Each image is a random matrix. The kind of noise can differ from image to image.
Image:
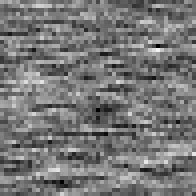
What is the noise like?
streaked along the rows
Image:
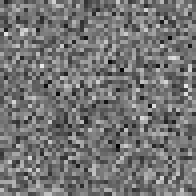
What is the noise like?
independent entries
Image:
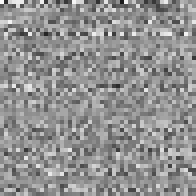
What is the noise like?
rows of uneven size
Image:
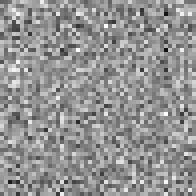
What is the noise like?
low rank plus noise
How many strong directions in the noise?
one
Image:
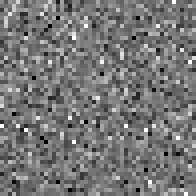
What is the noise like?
heavy tails
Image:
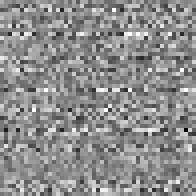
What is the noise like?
rows of uneven size
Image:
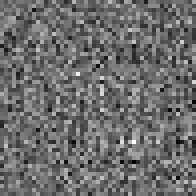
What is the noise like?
low rank plus noise
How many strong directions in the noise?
one
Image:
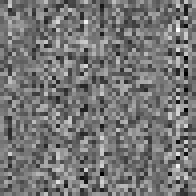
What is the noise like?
columns of uneven size
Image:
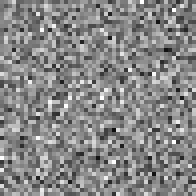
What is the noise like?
independent entries
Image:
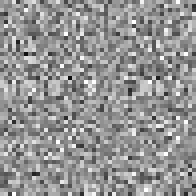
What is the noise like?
low rank plus noise
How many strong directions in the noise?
one
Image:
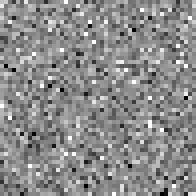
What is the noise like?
heavy tails
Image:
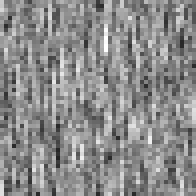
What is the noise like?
streaked along the columns
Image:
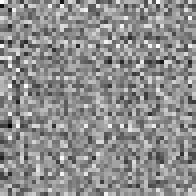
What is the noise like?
low rank plus noise
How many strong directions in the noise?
two
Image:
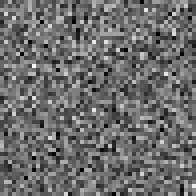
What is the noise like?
independent entries
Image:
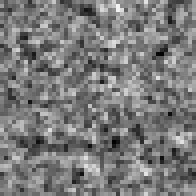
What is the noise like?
blotchy
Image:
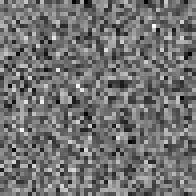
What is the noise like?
low rank plus noise
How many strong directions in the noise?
five to eight
